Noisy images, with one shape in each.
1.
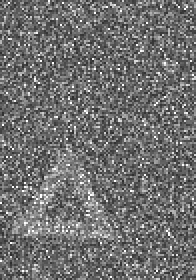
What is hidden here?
light triangle frame
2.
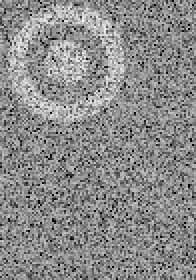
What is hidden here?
light bullseye
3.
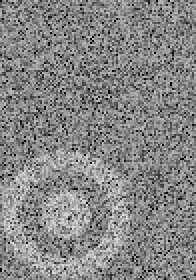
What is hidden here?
light bullseye
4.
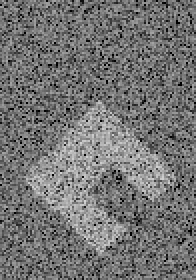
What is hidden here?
light square with a notch
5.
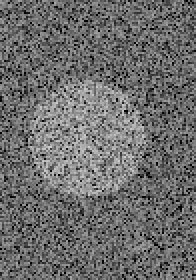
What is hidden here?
light disc
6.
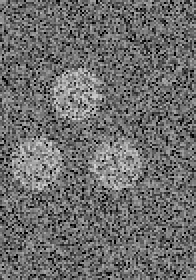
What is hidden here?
light three dots
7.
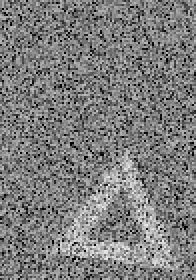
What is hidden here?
light triangle frame
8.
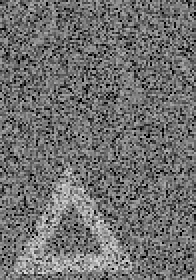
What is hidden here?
light triangle frame
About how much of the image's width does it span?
two thirds
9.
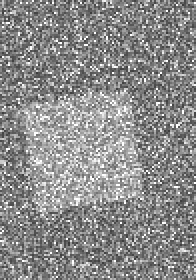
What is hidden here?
light square
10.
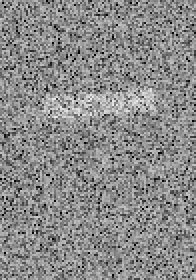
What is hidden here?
light bar
